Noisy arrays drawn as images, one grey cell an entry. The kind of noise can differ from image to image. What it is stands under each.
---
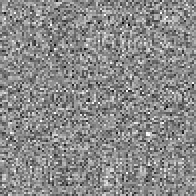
low rank plus noise
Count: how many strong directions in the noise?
five to eight
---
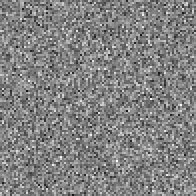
independent entries
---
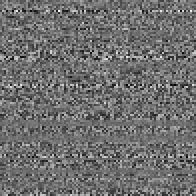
rows of uneven size
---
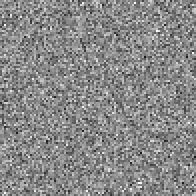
independent entries
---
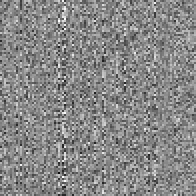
columns of uneven size
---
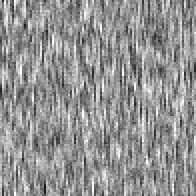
streaked along the columns
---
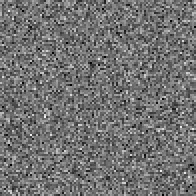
independent entries
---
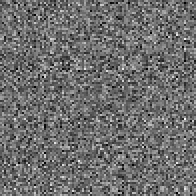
low rank plus noise
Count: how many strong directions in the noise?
five to eight
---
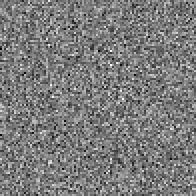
independent entries
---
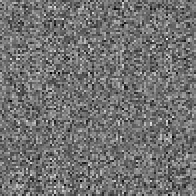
low rank plus noise
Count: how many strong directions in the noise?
five to eight
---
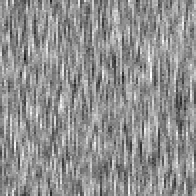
streaked along the columns
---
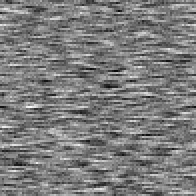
streaked along the rows
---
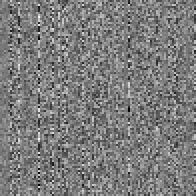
columns of uneven size
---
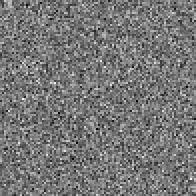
independent entries
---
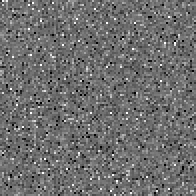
heavy tails
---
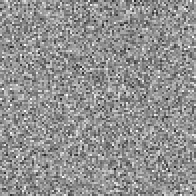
independent entries
